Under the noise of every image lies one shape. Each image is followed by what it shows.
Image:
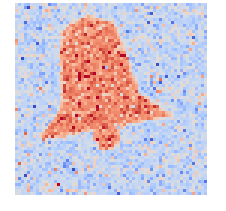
bell
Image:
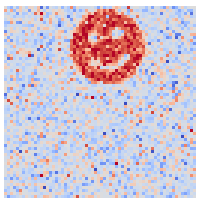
smiling face
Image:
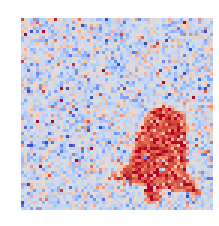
bell
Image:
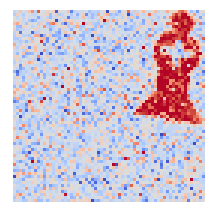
chess bishop
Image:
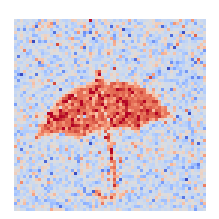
umbrella
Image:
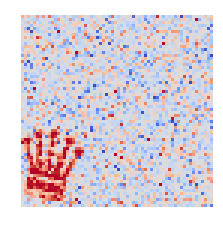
chess queen
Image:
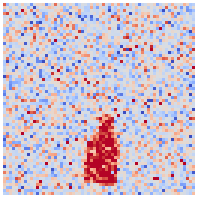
bottle
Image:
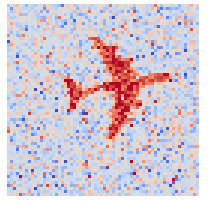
airplane
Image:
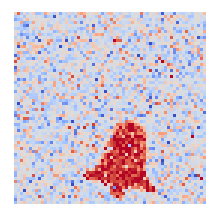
bell
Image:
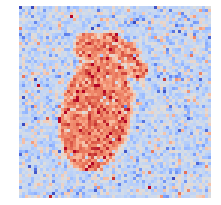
footprint
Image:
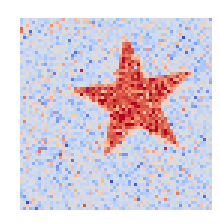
star
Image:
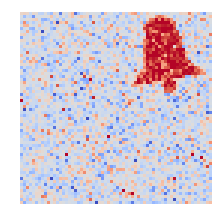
bell
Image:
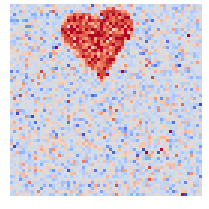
heart
